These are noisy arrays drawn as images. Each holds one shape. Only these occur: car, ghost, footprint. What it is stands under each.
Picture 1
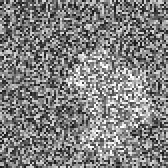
car
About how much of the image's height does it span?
two thirds
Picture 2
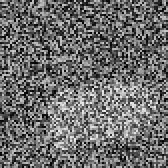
footprint
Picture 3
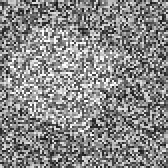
ghost
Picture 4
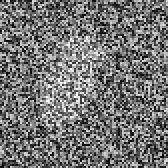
footprint
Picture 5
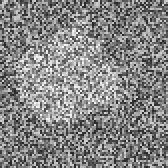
ghost
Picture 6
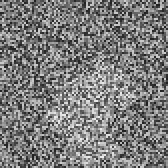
car
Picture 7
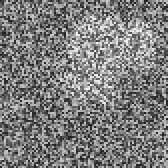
car
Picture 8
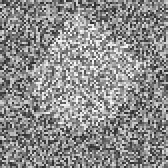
ghost
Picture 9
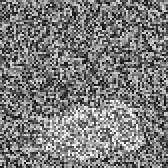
footprint
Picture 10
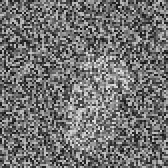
footprint
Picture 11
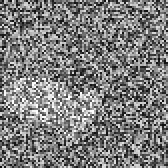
footprint
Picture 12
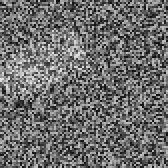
footprint
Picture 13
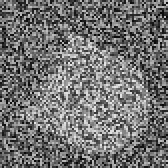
ghost
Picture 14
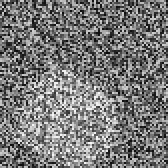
ghost
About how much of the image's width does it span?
two thirds
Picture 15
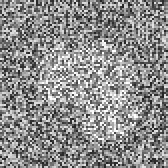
car
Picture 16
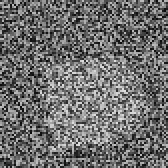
ghost
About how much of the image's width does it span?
two thirds
